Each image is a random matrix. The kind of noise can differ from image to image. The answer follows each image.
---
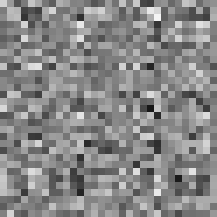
low rank plus noise
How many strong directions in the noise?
two
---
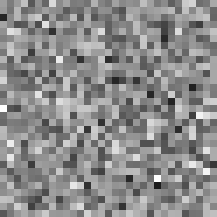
independent entries
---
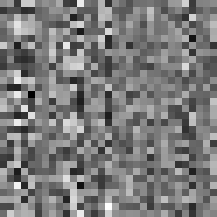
columns of uneven size
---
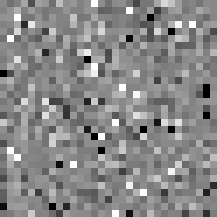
heavy tails
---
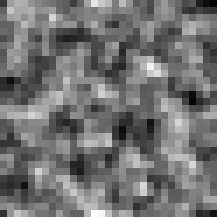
blotchy
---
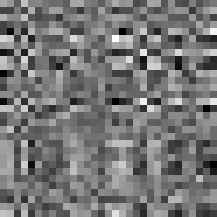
low rank plus noise
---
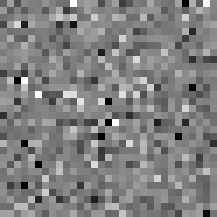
heavy tails
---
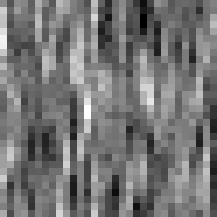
streaked along the columns
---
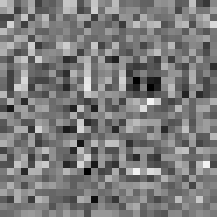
low rank plus noise
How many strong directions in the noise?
two
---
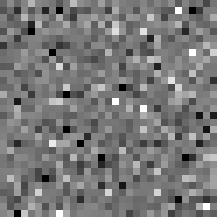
heavy tails
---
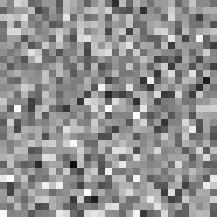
independent entries
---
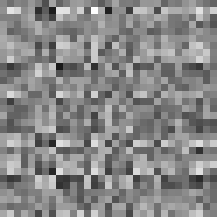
low rank plus noise
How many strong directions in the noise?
one
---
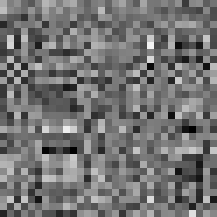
low rank plus noise
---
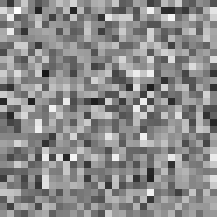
low rank plus noise
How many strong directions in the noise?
five to eight
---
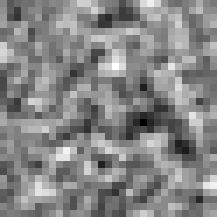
blotchy
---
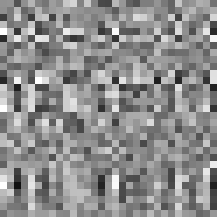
low rank plus noise
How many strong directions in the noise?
one
